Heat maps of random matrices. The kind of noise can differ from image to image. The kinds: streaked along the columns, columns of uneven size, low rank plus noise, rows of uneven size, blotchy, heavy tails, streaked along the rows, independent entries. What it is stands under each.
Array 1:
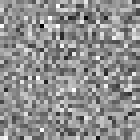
low rank plus noise
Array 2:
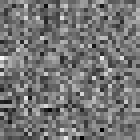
low rank plus noise
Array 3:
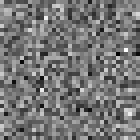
low rank plus noise
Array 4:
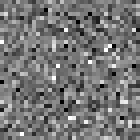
heavy tails
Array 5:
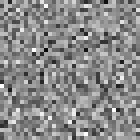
low rank plus noise
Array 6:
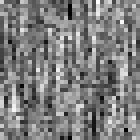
streaked along the columns
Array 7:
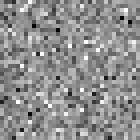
heavy tails
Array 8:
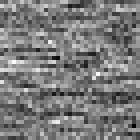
streaked along the rows
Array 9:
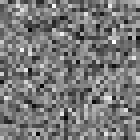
independent entries
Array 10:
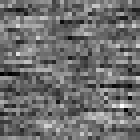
streaked along the rows
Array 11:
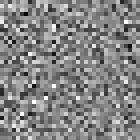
low rank plus noise
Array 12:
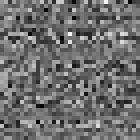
rows of uneven size
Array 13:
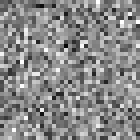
independent entries
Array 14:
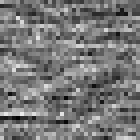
streaked along the rows
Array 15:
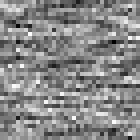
streaked along the rows
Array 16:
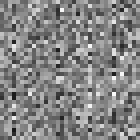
columns of uneven size
